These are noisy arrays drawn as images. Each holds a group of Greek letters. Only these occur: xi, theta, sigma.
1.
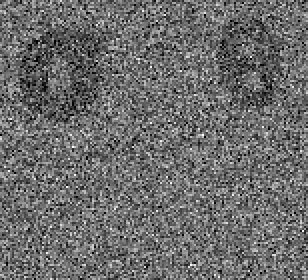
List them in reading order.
top left: dark sigma; top right: dark theta
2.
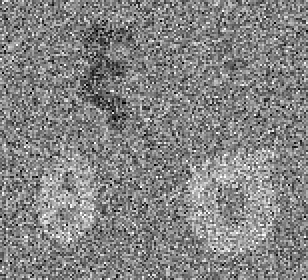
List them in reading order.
top left: dark xi; bottom left: light theta; bottom right: light sigma
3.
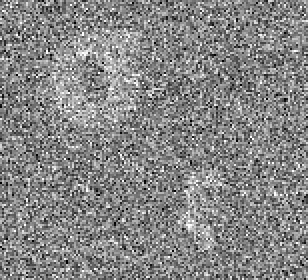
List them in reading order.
top left: light sigma; bottom right: light xi
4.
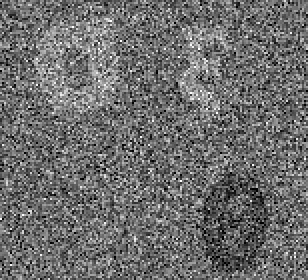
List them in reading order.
top left: light sigma; top right: light xi; bottom right: dark theta
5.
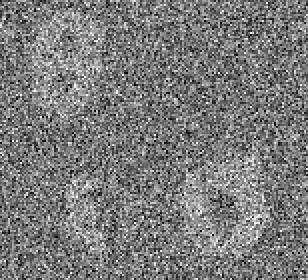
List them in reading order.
top left: light theta; bottom left: light xi; bottom right: light sigma
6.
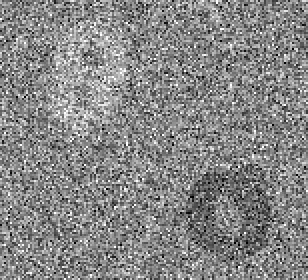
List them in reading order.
top left: light theta; bottom right: dark sigma
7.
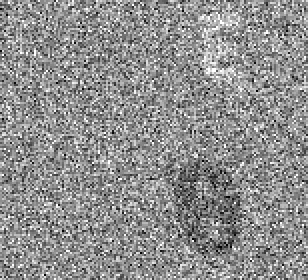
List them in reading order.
top right: light xi; bottom right: dark theta
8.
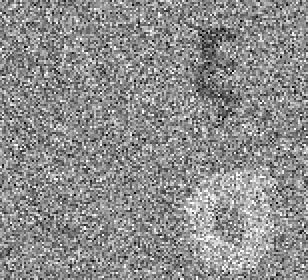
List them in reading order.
top right: dark xi; bottom right: light sigma
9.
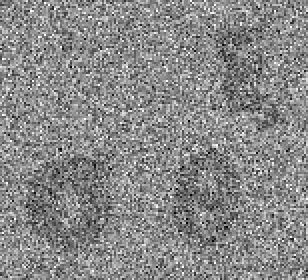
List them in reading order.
top right: dark xi; bottom left: dark sigma; bottom right: dark theta
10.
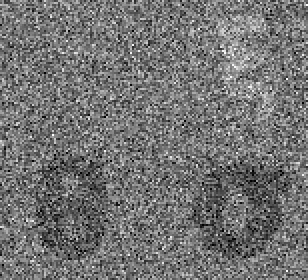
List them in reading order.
top right: light xi; bottom left: dark theta; bottom right: dark sigma
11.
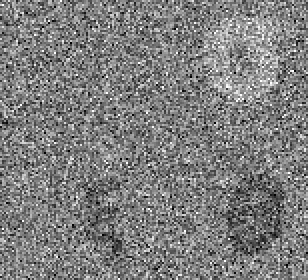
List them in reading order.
top right: light sigma; bottom left: dark xi; bottom right: dark theta
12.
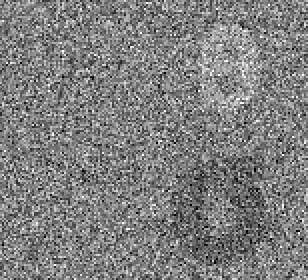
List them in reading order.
top right: light theta; bottom right: dark sigma
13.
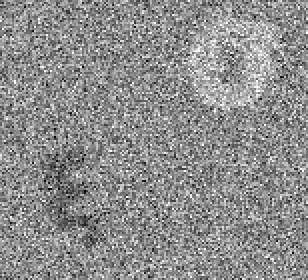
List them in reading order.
top right: light sigma; bottom left: dark xi
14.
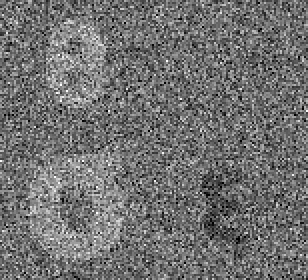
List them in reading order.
top left: light theta; bottom left: light sigma; bottom right: dark xi
